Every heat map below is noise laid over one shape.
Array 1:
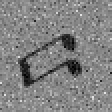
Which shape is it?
pair of musical notes
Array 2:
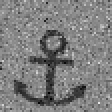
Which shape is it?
anchor
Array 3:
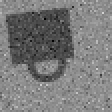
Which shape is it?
cup
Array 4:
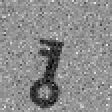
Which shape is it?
key
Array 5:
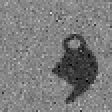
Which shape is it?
teapot
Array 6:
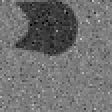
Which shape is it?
cat's head
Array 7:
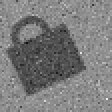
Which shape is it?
cup
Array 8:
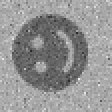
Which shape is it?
smiling face
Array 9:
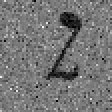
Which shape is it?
musical note
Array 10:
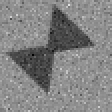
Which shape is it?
bow tie
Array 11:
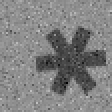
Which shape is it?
asterisk
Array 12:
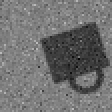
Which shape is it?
cup
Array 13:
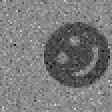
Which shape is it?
smiling face
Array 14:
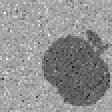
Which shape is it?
apple
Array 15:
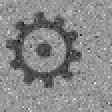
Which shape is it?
gear
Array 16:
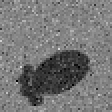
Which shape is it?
footprint
